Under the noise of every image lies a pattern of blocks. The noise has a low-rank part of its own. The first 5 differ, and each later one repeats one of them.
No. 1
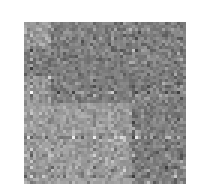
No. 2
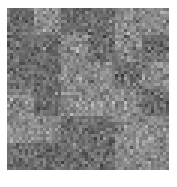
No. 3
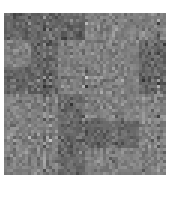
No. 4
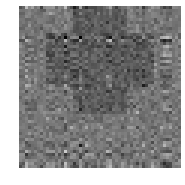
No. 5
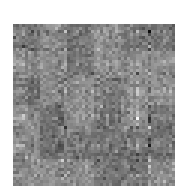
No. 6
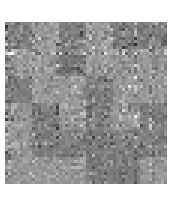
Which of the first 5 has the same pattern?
5
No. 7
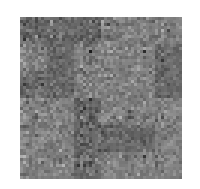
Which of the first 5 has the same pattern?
3
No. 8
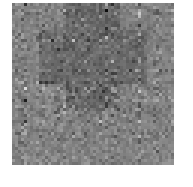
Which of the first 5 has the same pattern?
4
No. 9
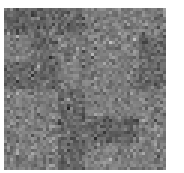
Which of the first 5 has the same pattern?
3
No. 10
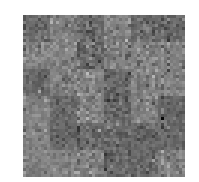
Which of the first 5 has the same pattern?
5
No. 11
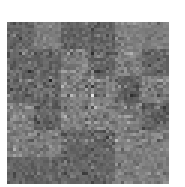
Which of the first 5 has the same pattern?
2
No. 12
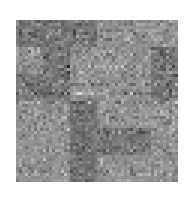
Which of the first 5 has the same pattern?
3
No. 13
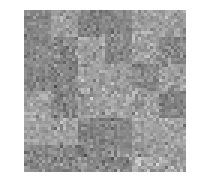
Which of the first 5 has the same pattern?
2
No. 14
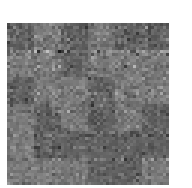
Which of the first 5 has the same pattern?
5
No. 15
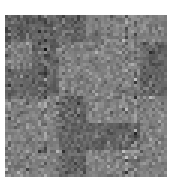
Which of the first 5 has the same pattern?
3
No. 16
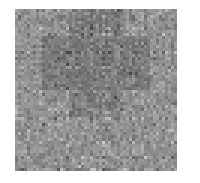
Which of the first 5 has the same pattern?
4
